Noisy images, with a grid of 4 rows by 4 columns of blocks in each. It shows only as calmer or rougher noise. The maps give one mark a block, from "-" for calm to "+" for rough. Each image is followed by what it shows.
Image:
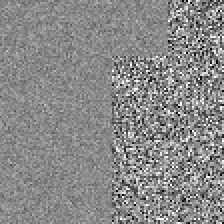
---+
--++
--++
--++
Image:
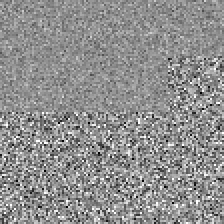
----
---+
++++
++++
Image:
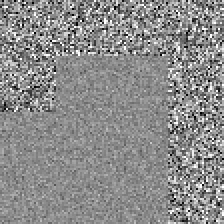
++++
+--+
---+
---+
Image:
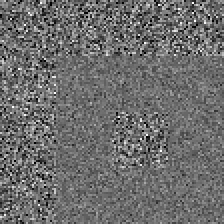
++++
+---
+-+-
+---
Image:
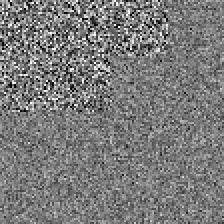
+++-
++--
----
----
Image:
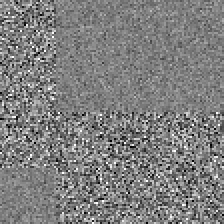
+---
+---
++++
-+++
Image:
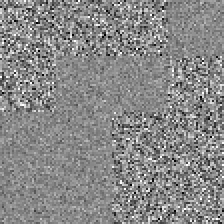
+++-
+--+
--++
--++
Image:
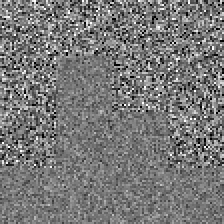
++++
+-++
+--+
----
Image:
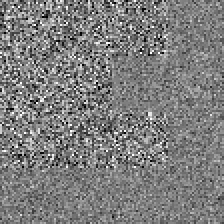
+++-
++--
+++-
----
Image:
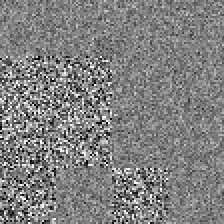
----
++--
++--
+-+-
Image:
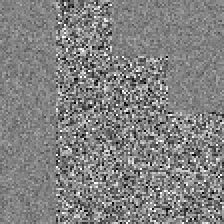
-+--
-++-
-+++
-+++
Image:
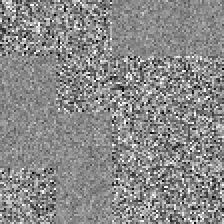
++--
-+++
--++
+-++
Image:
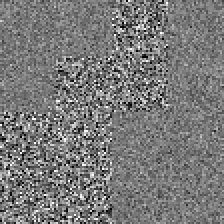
--+-
-++-
++--
++--
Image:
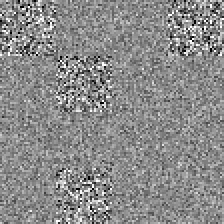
+--+
-+--
----
-+--
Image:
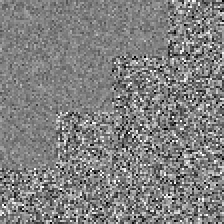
---+
--++
-+++
++++
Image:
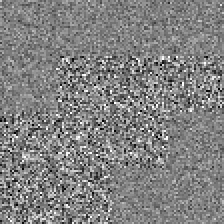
----
-+++
+++-
++--
